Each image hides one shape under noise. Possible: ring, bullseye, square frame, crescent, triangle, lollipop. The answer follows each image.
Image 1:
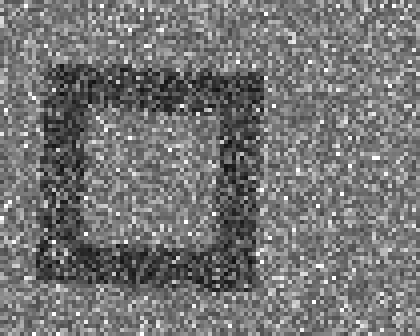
square frame
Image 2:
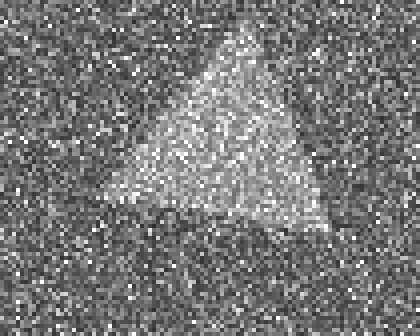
triangle
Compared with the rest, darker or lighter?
lighter
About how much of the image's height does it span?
two thirds
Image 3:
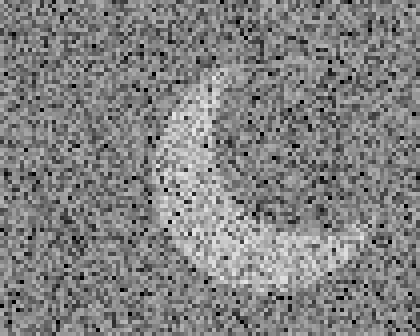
crescent
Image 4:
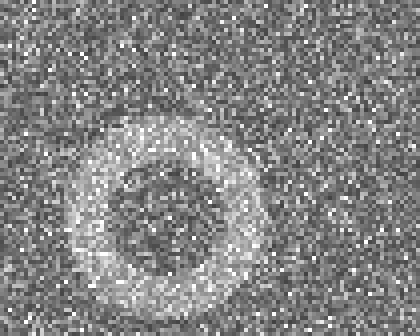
ring
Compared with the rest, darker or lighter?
lighter
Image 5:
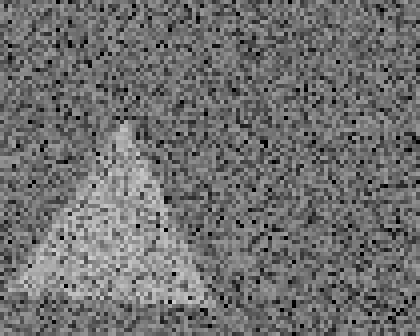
triangle
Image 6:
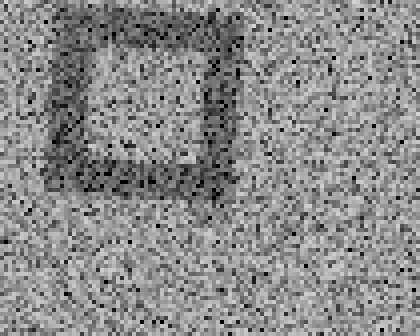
square frame
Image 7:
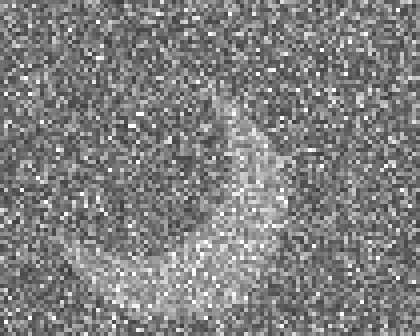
crescent
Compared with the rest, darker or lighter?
lighter
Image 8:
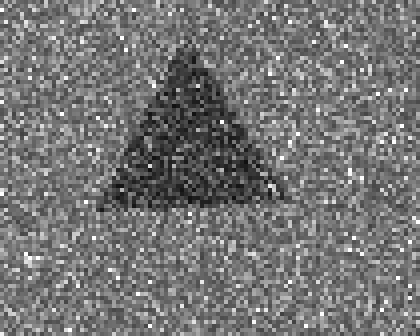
triangle
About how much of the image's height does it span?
half
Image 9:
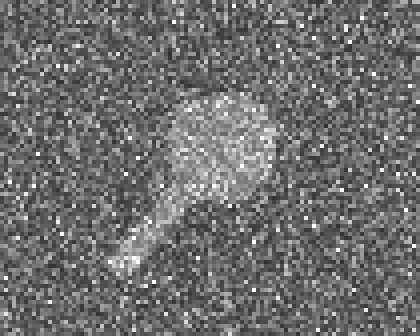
lollipop
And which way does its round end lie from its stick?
up and right
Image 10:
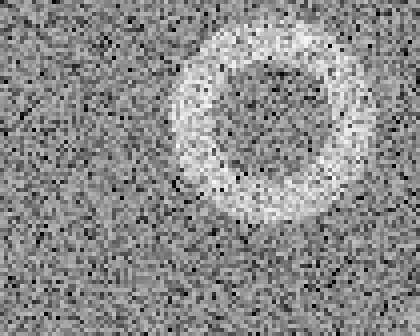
ring
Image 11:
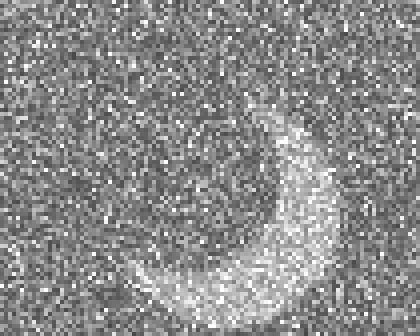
crescent
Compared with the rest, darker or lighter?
lighter
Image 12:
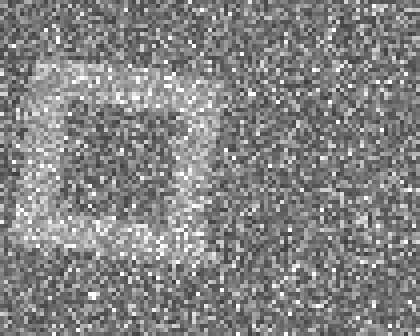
square frame
